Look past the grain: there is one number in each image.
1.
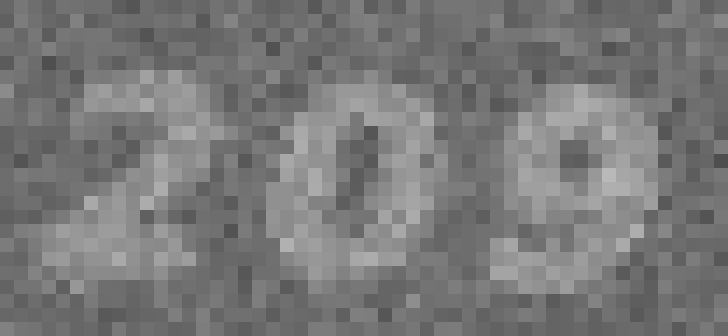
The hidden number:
209
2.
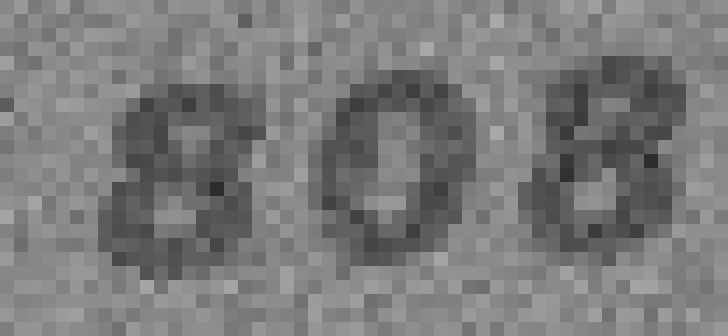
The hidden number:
808
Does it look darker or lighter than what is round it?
darker
